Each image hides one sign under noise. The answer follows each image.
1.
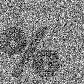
percent sign
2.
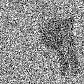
pilcrow
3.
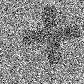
plus sign
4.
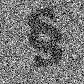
section sign
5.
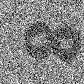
infinity sign
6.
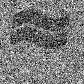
approximately sign
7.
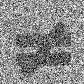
not-equal sign
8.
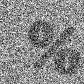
percent sign
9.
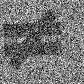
not-equal sign
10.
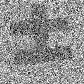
plus-minus sign
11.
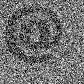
at sign
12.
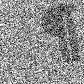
pilcrow
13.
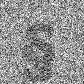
section sign
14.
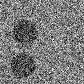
colon
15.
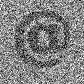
at sign
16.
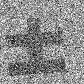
plus-minus sign
